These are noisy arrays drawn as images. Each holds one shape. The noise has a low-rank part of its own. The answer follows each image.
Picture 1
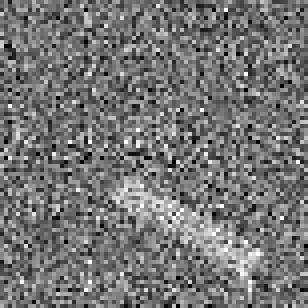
bar
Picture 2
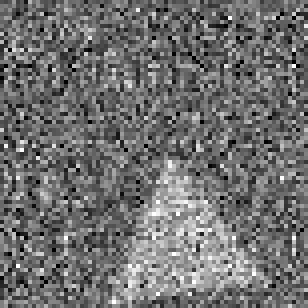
triangle
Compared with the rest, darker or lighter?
lighter
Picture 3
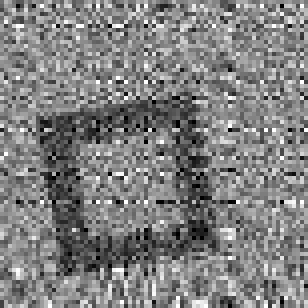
square frame
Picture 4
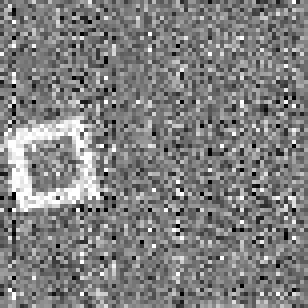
square frame
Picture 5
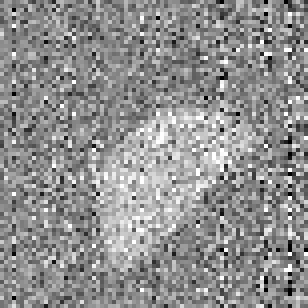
half disc
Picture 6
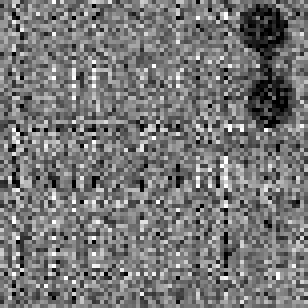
dumbbell
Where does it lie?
top right
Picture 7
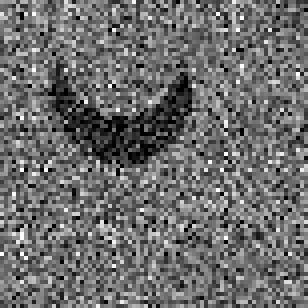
crescent
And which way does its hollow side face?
up
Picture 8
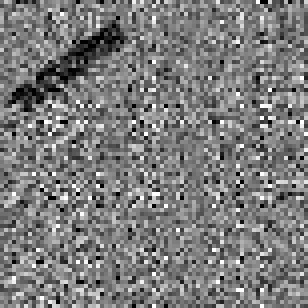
bar
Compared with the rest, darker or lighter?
darker
